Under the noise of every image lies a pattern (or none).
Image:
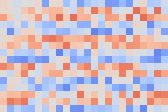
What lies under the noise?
horizontal stripes
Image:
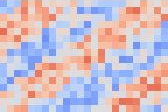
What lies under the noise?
diagonal stripes
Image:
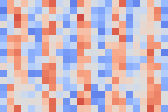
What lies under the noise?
vertical stripes
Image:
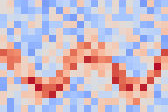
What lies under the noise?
a wavy band
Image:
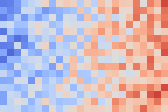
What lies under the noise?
a smooth slope
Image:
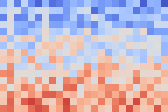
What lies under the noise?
a smooth slope
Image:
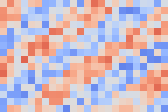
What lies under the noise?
diagonal stripes
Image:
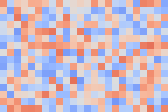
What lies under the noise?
only noise
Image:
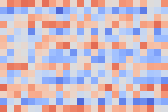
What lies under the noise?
horizontal stripes
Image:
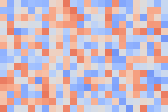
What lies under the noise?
only noise
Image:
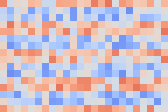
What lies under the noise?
horizontal stripes
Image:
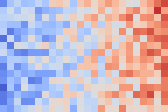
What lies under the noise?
a smooth slope
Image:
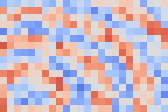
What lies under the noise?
rings round one point
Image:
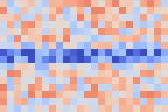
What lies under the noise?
one horizontal stripe
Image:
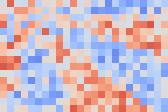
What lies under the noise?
spokes from one point
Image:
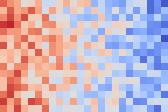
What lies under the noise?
a smooth slope
